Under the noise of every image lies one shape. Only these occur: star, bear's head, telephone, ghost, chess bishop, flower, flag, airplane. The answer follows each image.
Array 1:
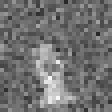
light chess bishop
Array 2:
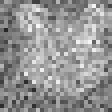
light bear's head
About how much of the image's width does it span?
nearly all
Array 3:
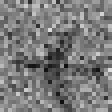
dark airplane
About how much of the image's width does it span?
nearly all
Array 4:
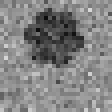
dark flower
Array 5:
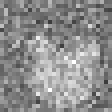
light bear's head
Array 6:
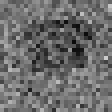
dark telephone
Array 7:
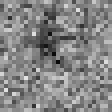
dark airplane
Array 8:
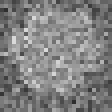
light flower
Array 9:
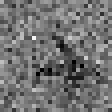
dark airplane
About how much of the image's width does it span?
two thirds
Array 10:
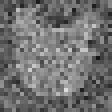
light bear's head
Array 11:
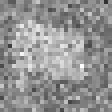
light flag
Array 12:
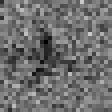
dark airplane
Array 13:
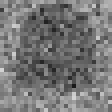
dark ghost
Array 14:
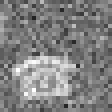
light telephone
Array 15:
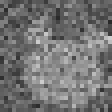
light bear's head
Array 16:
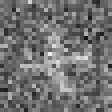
light airplane
